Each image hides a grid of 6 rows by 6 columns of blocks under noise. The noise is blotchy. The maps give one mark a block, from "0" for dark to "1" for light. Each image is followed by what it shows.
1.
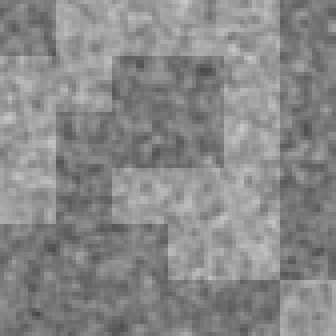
011110
110010
100010
101110
000110
000001
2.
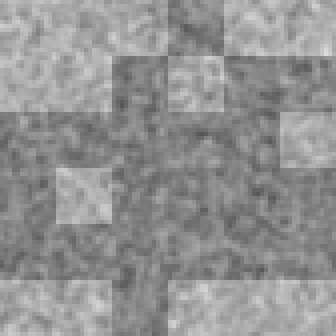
111011
110100
000001
010000
000000
110111
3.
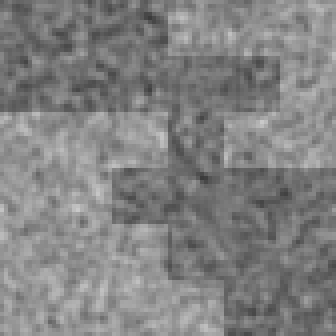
000111
000001
111011
110000
111000
111100
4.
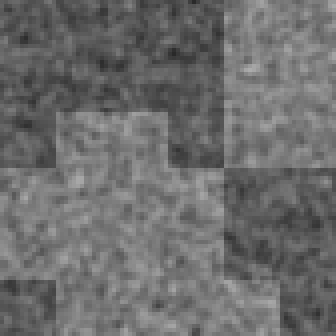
000011
000011
011011
111100
111100
011110
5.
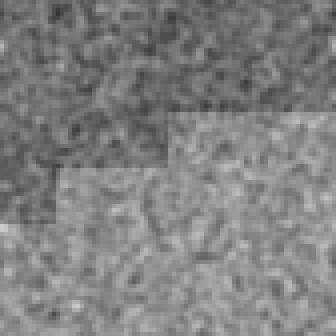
000000
000000
000111
011111
111111
111111
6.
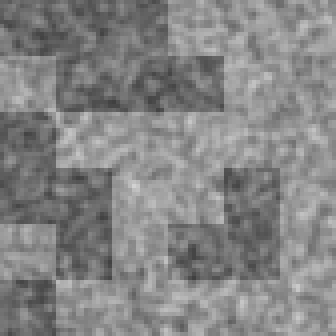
000111
100011
011111
001101
101001
011111
